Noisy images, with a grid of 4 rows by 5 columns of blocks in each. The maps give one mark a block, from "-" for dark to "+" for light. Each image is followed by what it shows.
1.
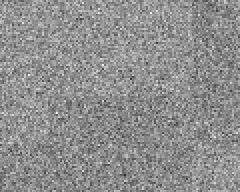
+ + + + -
+ + + + -
+ - - - -
- - - - +
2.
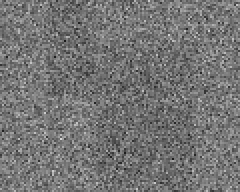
+ - + + +
+ - - - +
+ + - - +
+ + - - +
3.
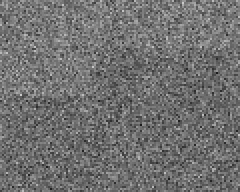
+ + + + +
+ + - - -
- - - - -
- - - - -
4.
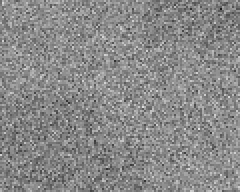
+ + + - -
+ + + + +
- - + + +
- - - + +
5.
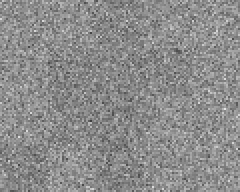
+ + - + +
+ - - - +
+ - - + +
- + - + +
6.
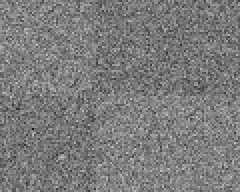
+ + - - -
+ + - - -
- - + + +
- - + + +
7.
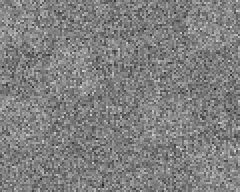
+ - - - +
- + - - -
+ - - + -
- - - - +
